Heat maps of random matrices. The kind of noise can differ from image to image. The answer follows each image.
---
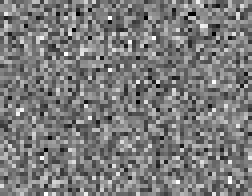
independent entries
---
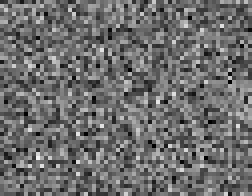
low rank plus noise
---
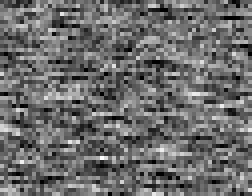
streaked along the rows
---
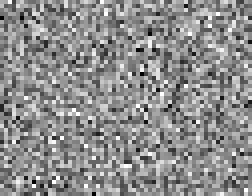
independent entries
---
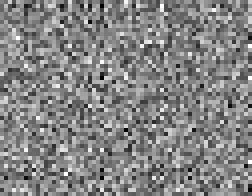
low rank plus noise
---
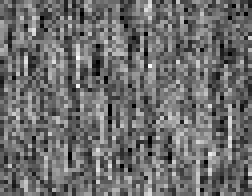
streaked along the columns
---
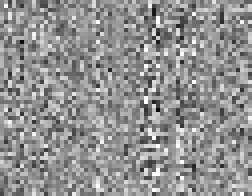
columns of uneven size
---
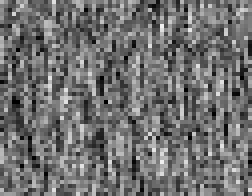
streaked along the columns
